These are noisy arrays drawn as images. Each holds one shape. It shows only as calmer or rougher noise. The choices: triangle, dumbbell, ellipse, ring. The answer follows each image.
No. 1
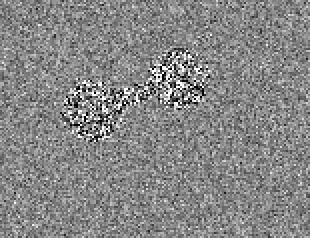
dumbbell
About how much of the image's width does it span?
half
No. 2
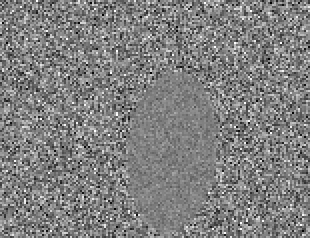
ellipse
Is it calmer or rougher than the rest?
calmer
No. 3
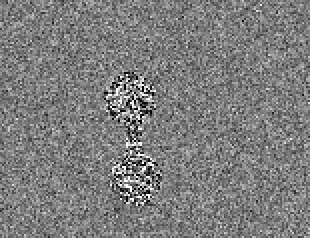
dumbbell
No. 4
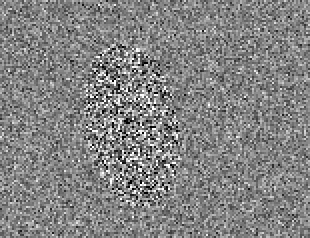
ellipse
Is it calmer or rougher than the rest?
rougher
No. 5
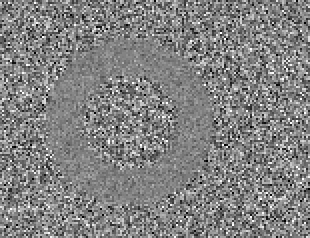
ring
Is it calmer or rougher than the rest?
calmer
